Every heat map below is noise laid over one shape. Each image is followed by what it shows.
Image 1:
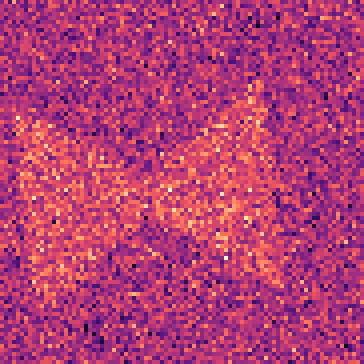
bow tie
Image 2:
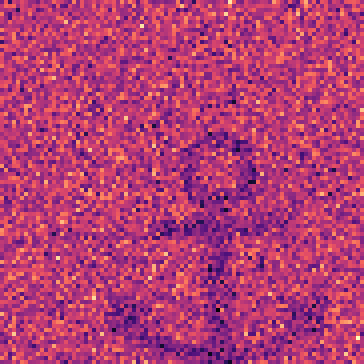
anchor
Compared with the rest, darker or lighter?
darker
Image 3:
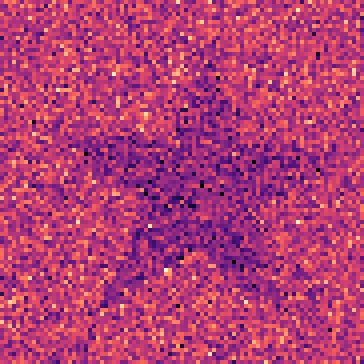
star
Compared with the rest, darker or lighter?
darker
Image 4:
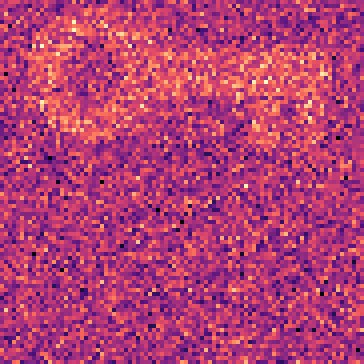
key
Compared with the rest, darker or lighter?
lighter
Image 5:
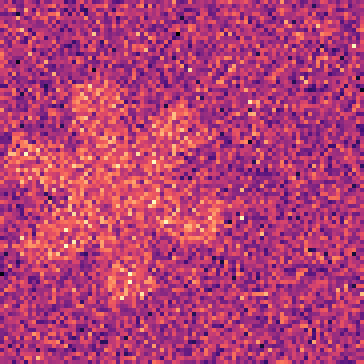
asterisk
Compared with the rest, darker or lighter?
lighter
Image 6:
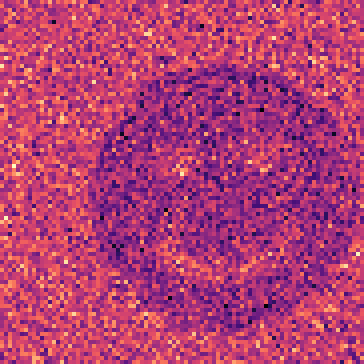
smiling face
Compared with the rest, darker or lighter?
darker
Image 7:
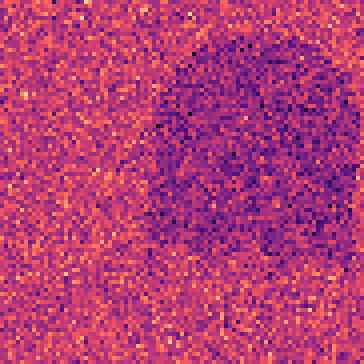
ghost
